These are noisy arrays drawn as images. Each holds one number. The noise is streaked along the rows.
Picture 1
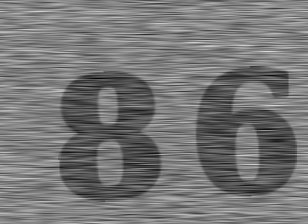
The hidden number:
86
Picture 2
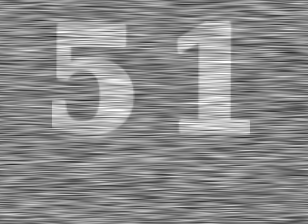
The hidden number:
51
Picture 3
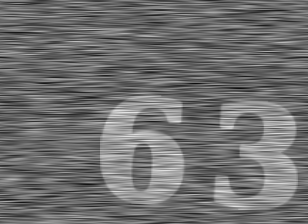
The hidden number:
63
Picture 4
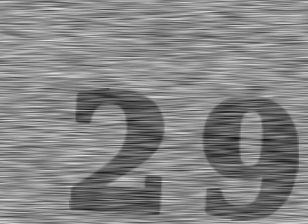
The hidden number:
29
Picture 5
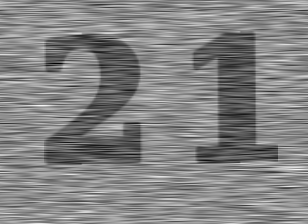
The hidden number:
21
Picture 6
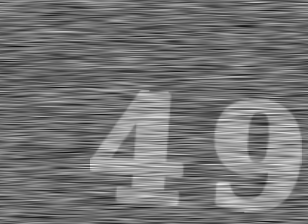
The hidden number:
49
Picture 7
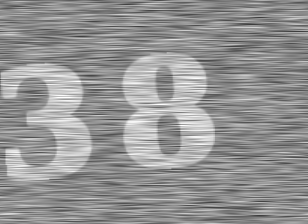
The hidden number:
38
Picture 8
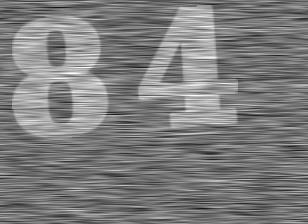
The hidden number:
84
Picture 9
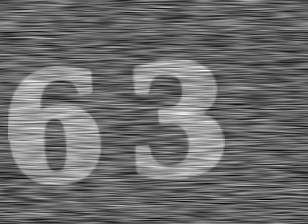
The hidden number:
63
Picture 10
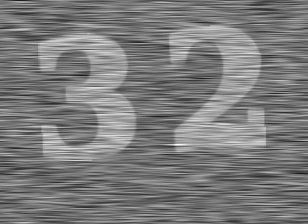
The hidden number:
32
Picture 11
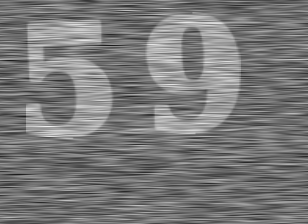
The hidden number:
59
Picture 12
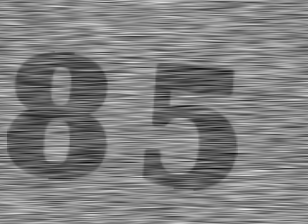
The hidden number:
85
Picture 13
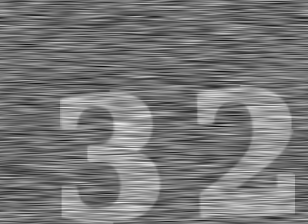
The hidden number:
32
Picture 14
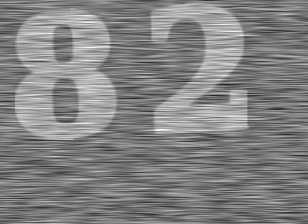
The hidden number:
82
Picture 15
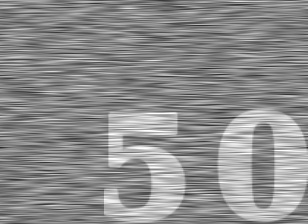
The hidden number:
50
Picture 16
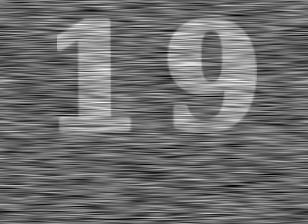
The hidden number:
19
